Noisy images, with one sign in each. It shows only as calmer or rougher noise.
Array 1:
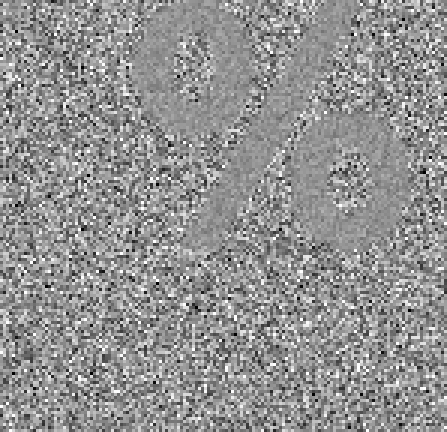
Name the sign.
percent sign
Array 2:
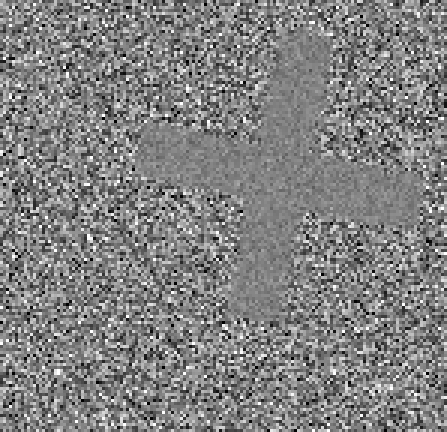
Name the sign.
plus sign
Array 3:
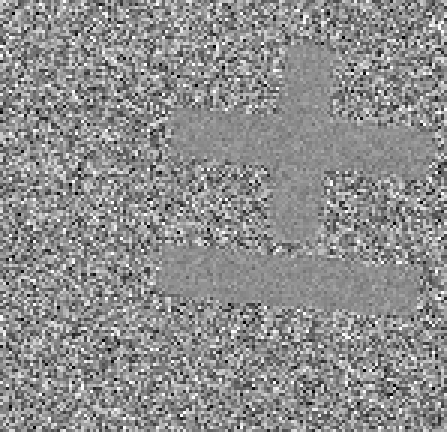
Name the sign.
plus-minus sign
